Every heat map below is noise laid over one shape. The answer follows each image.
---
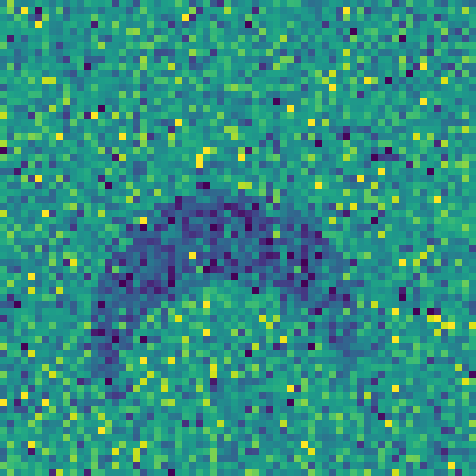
crescent
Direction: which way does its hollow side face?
down
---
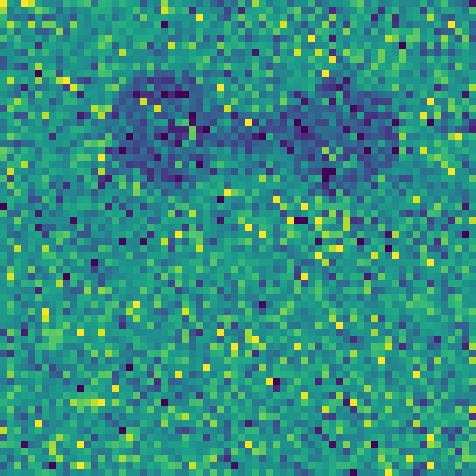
dumbbell
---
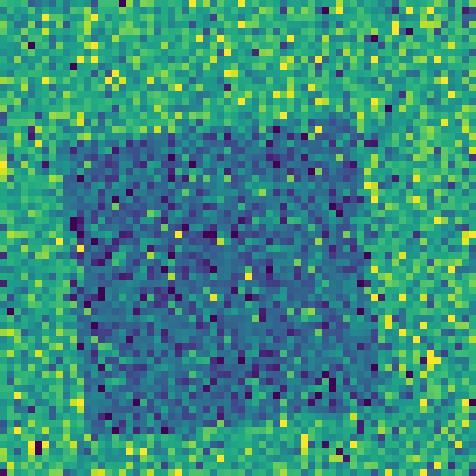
square
